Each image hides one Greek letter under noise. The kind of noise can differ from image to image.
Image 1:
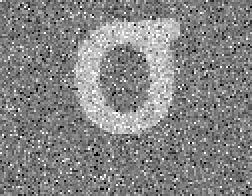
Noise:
heavy tails
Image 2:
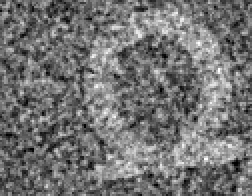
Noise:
blotchy
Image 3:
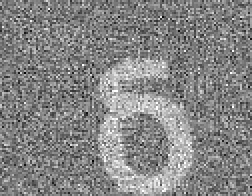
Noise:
low rank plus noise
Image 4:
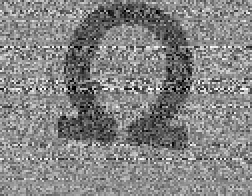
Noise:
rows of uneven size
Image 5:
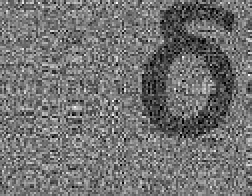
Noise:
low rank plus noise
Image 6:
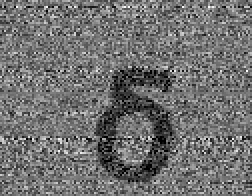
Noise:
rows of uneven size
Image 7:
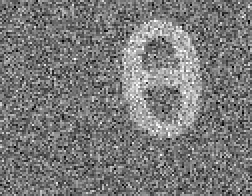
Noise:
independent entries
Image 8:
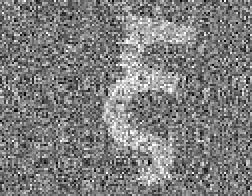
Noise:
low rank plus noise
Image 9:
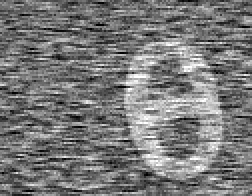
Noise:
streaked along the rows
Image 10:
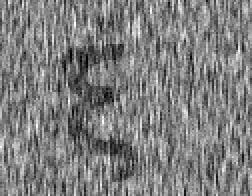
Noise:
streaked along the columns
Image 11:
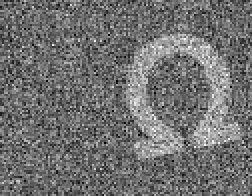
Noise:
low rank plus noise
